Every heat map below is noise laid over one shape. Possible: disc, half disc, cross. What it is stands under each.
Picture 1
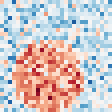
red disc
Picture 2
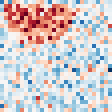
red half disc
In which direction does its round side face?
down
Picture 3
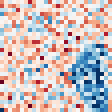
blue half disc
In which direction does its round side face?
left
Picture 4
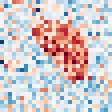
red half disc
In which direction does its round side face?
up and right
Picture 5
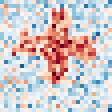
red cross
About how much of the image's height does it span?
two thirds
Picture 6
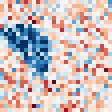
blue half disc
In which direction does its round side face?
up and right
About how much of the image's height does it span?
half
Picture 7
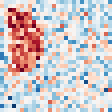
red half disc
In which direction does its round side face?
right
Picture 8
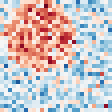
red disc
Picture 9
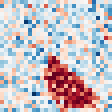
red half disc
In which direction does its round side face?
down and left
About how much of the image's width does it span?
half
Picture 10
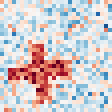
red cross
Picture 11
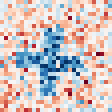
blue cross
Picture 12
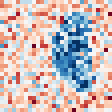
blue half disc
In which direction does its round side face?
left
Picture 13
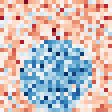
blue disc
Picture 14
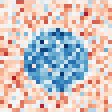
blue disc
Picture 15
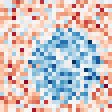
blue disc
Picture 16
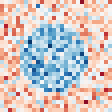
blue disc
